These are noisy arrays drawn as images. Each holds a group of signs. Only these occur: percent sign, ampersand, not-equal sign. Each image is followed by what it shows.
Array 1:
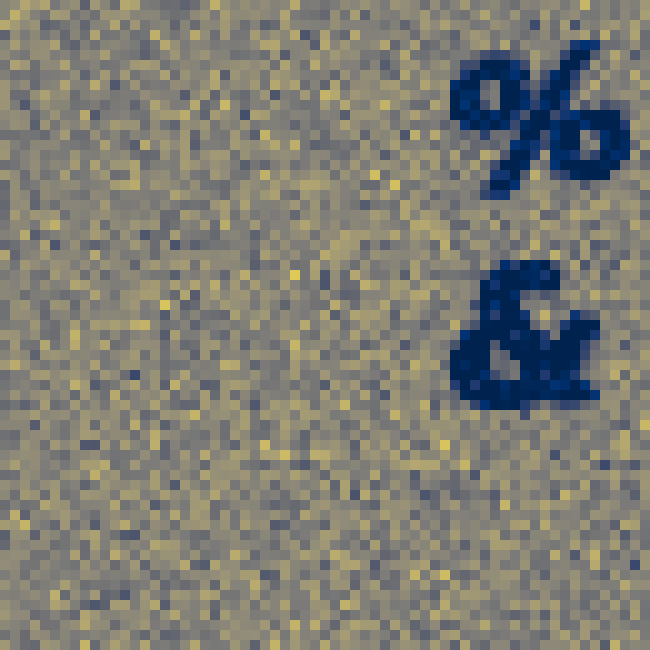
top right: dark percent sign; middle right: dark ampersand
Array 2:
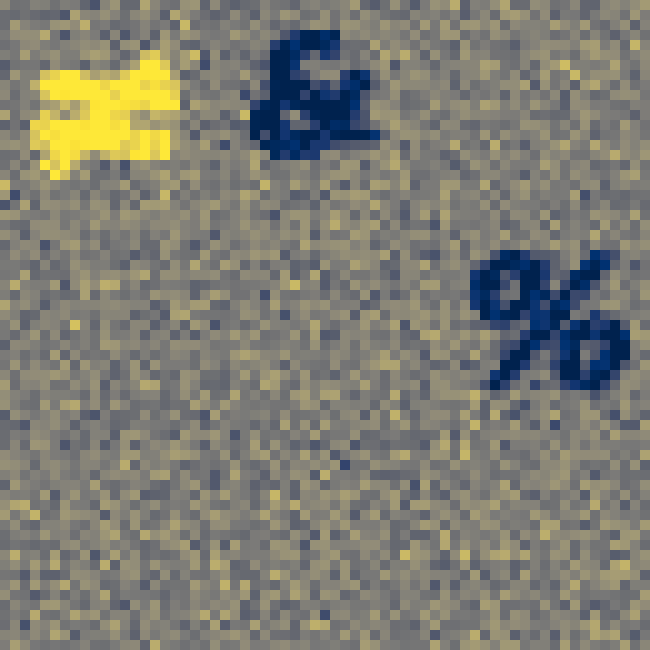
top left: light not-equal sign; top middle: dark ampersand; middle right: dark percent sign
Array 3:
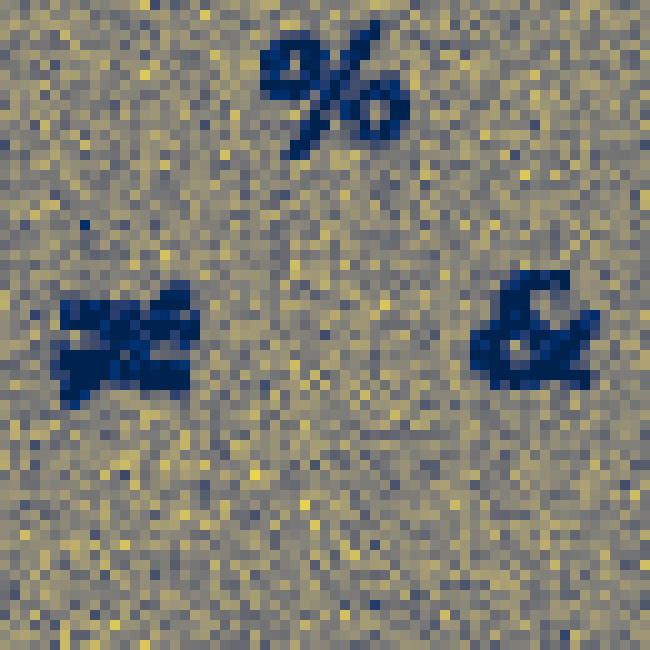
top middle: dark percent sign; middle left: dark not-equal sign; middle right: dark ampersand
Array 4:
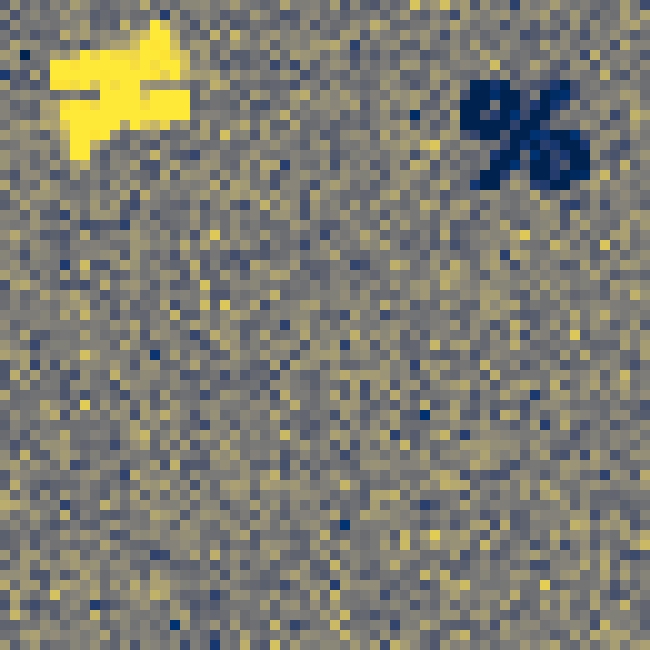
top left: light not-equal sign; top right: dark percent sign
